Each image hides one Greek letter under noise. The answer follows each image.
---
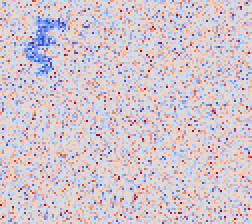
xi
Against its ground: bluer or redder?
bluer
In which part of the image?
top left
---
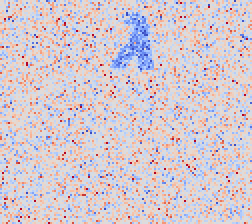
lambda
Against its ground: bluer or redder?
bluer
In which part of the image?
top middle
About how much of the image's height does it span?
a quarter
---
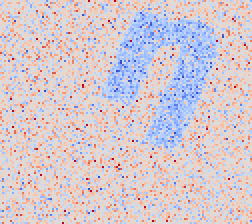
eta
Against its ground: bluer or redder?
bluer
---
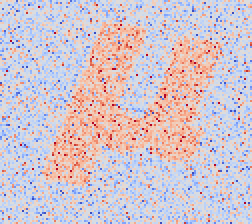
mu
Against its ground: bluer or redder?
redder
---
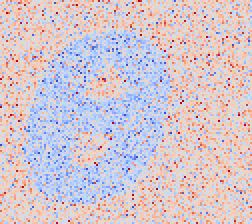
theta
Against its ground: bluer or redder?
bluer
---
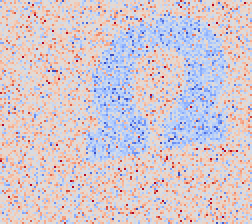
omega
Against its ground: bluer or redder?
bluer
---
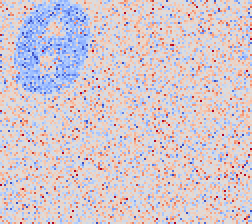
theta
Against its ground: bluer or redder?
bluer
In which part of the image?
top left
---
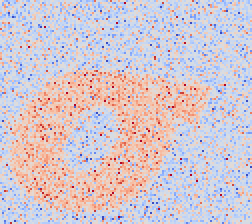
sigma
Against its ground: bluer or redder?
redder
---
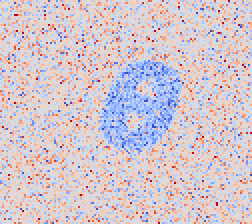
theta
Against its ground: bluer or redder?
bluer
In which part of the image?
centre
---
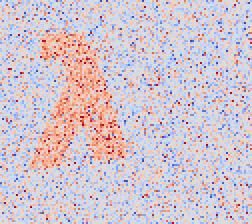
lambda
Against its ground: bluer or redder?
redder
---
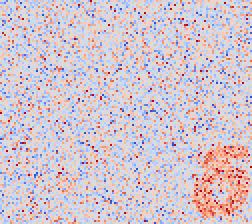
delta
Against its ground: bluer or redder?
redder
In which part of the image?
bottom right
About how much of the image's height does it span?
a third
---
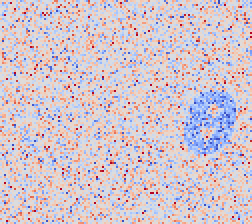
theta
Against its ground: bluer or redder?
bluer
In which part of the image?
middle right
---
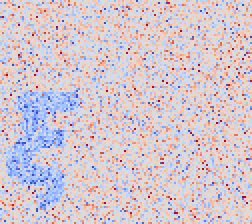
xi
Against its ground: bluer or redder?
bluer
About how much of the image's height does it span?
half
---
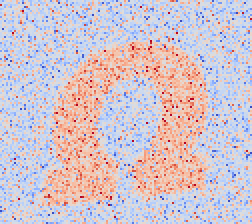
omega
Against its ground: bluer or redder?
redder
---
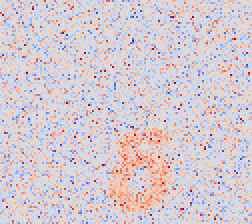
delta
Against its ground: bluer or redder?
redder
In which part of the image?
bottom middle
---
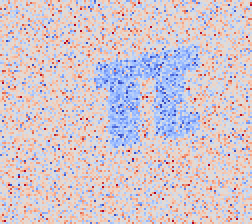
pi
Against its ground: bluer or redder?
bluer
